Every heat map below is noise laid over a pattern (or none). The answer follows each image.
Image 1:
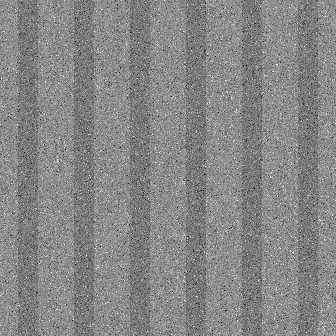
vertical stripes
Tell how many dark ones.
6
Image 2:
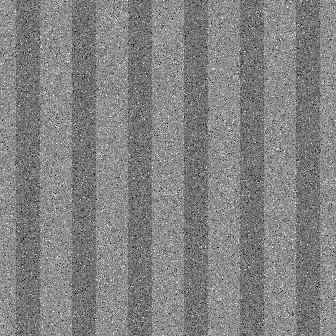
vertical stripes
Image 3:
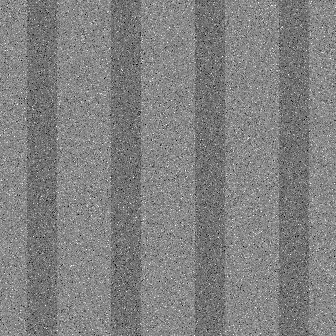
vertical stripes
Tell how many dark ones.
4
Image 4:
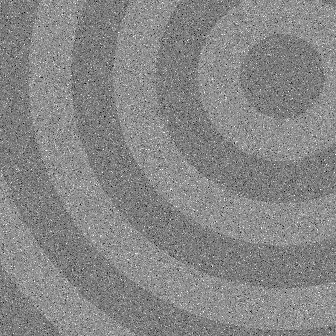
rings round one point
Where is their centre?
top right
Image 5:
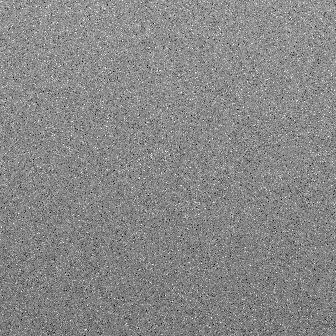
a smooth slope
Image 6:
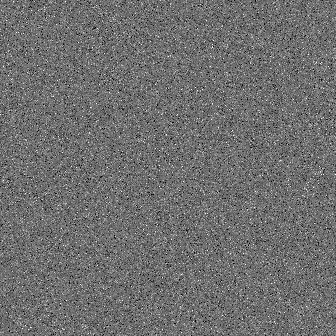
only noise
